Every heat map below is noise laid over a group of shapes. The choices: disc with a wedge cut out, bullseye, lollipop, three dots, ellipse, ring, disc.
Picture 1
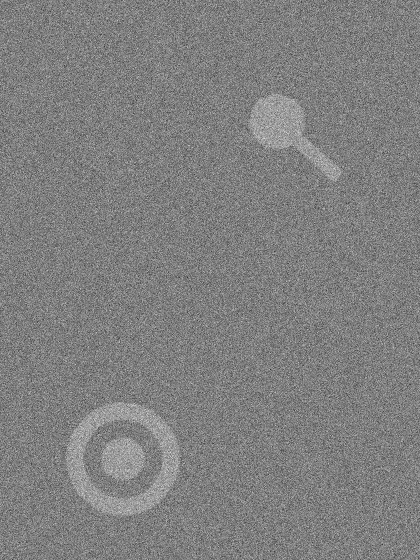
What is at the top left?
nothing
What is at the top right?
lollipop
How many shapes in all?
2
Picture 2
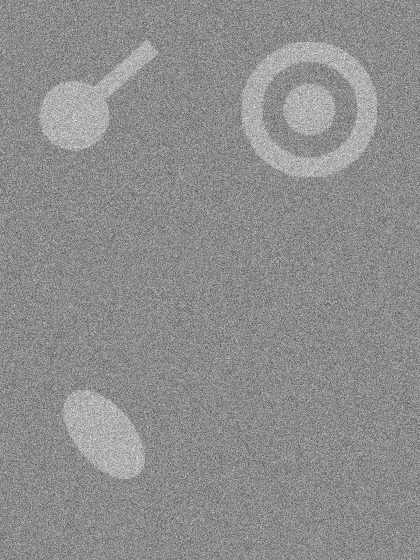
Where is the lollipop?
top left
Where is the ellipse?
bottom left
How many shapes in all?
3
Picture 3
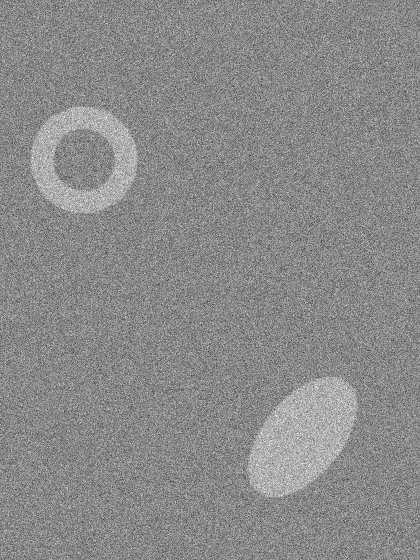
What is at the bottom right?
ellipse
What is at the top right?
nothing
